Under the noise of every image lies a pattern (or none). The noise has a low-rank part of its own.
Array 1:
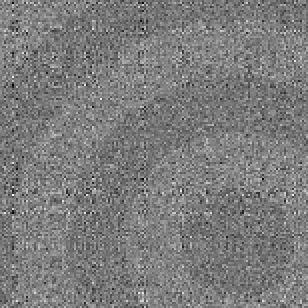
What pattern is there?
rings round one point
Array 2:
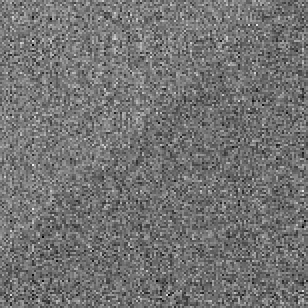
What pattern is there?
a sharp edge
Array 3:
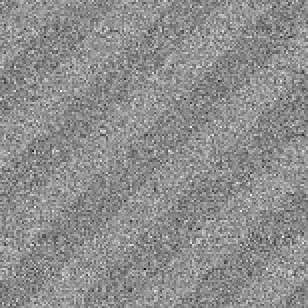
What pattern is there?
diagonal stripes
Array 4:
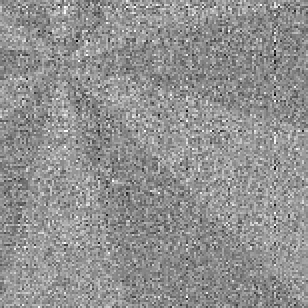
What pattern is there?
spokes from one point
